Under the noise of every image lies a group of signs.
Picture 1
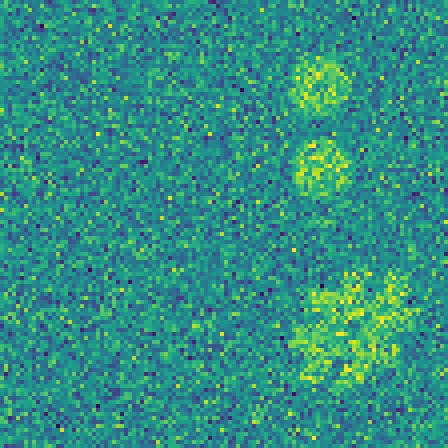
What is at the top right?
colon
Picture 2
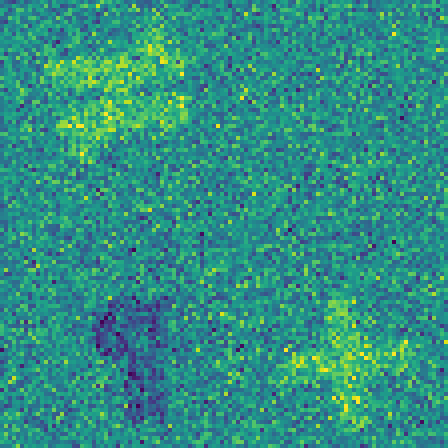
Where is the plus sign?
bottom right
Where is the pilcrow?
bottom left
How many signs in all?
3
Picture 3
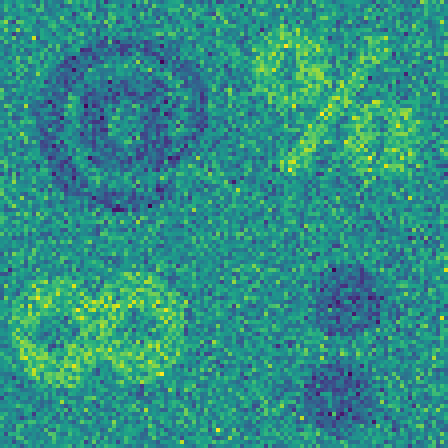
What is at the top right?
percent sign
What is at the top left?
at sign
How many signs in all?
4
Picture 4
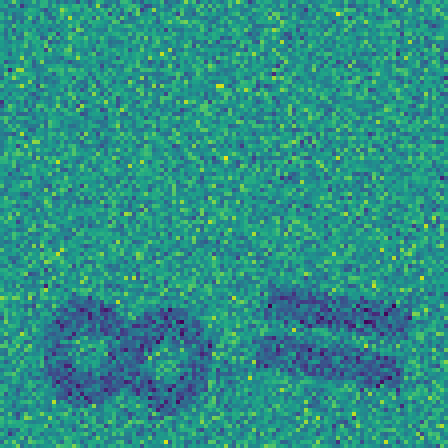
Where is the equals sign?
bottom right
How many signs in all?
2
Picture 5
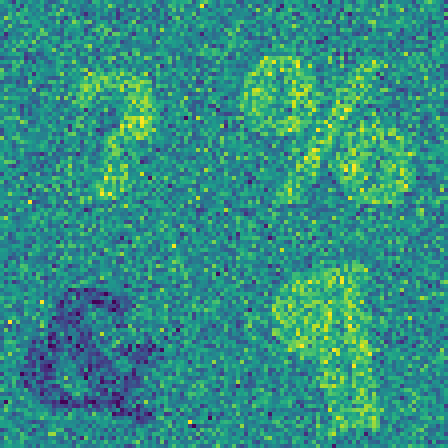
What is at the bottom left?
ampersand
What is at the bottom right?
pilcrow
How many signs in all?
4
